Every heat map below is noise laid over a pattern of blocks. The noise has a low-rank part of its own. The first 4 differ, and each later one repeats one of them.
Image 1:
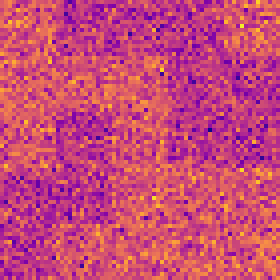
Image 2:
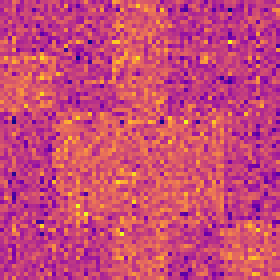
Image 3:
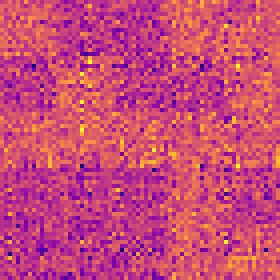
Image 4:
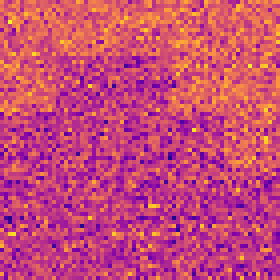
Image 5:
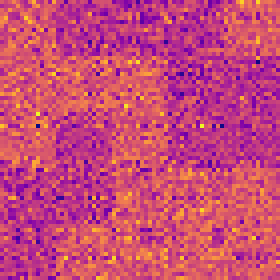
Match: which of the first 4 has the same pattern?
1
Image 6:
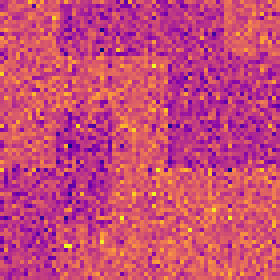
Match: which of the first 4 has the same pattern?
1
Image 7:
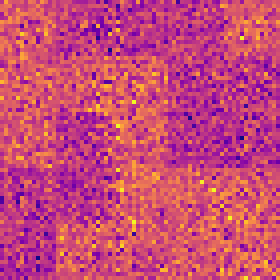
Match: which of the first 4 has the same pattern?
1
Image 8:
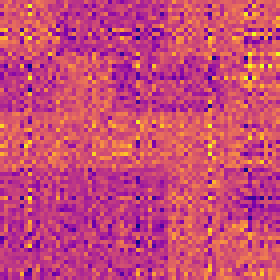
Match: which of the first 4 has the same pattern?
3
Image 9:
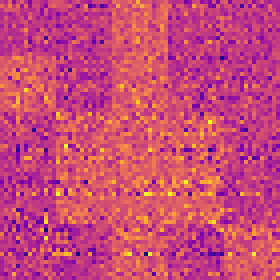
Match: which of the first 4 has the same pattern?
2
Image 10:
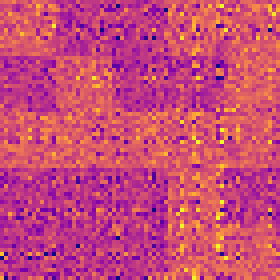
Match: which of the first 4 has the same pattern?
3
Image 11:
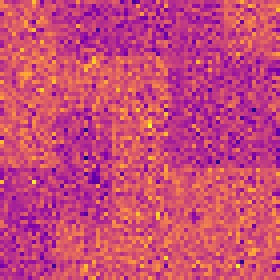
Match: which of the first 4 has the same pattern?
1
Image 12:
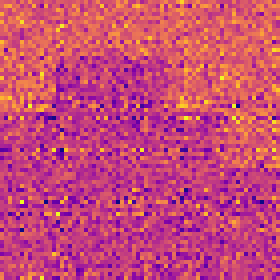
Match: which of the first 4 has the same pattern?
4
